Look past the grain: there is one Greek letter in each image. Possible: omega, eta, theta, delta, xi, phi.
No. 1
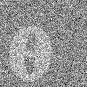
theta
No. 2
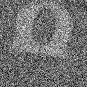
omega
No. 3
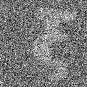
xi
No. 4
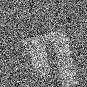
eta
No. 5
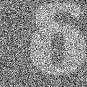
delta
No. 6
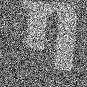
eta
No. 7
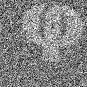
phi
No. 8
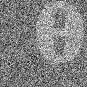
theta
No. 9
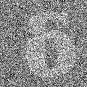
delta
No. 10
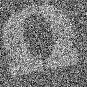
omega
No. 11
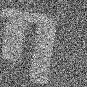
eta
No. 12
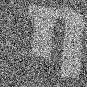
eta
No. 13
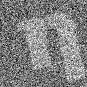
eta
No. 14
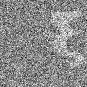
xi
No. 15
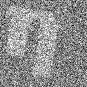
eta
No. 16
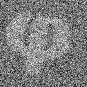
phi
